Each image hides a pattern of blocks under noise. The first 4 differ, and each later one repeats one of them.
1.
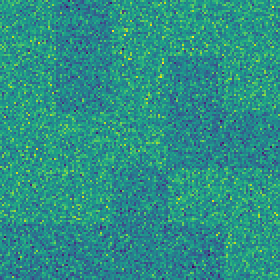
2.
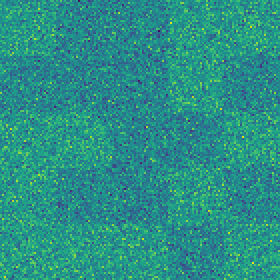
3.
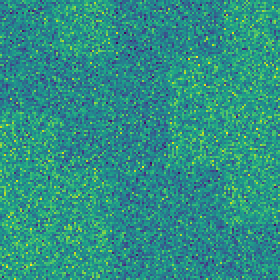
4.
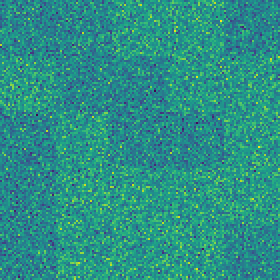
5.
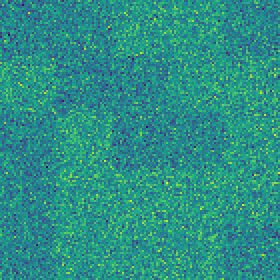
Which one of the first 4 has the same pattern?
4
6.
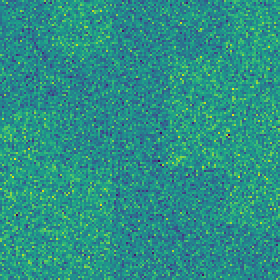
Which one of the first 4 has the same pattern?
3
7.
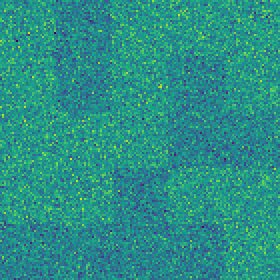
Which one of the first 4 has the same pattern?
1
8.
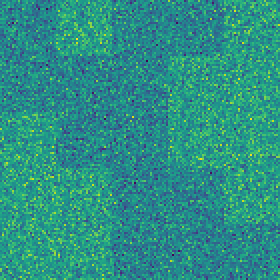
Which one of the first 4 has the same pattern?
3
